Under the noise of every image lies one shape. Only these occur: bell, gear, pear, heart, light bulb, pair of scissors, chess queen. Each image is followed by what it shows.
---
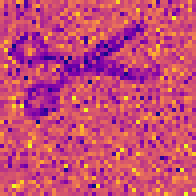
pair of scissors
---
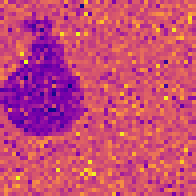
pear
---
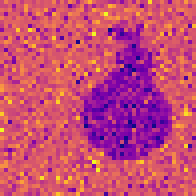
pear
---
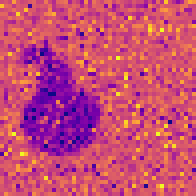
pear
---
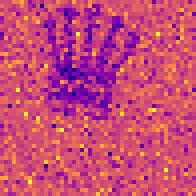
chess queen
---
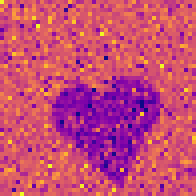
heart
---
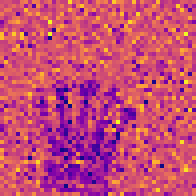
chess queen
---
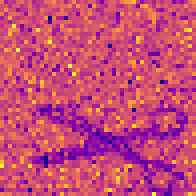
pair of scissors
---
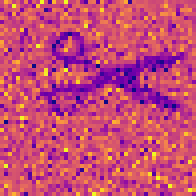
pair of scissors
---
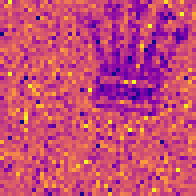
chess queen
